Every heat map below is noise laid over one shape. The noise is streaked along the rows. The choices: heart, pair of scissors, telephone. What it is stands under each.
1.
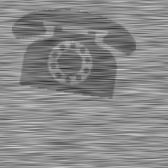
telephone
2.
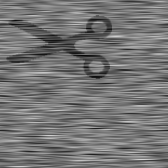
pair of scissors
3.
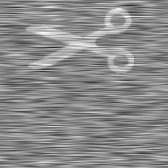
pair of scissors
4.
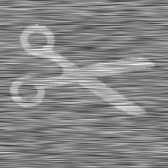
pair of scissors
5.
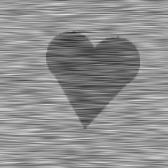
heart
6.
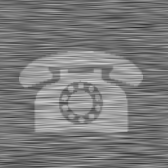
telephone
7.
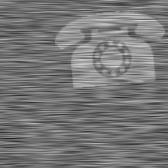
telephone
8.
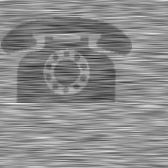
telephone
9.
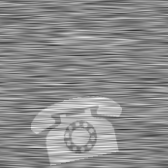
telephone
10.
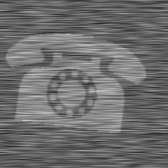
telephone
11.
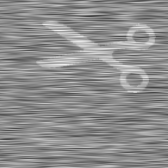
pair of scissors
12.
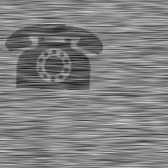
telephone
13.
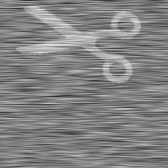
pair of scissors
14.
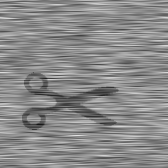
pair of scissors
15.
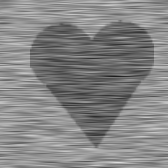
heart
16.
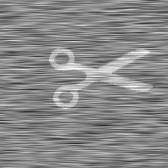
pair of scissors
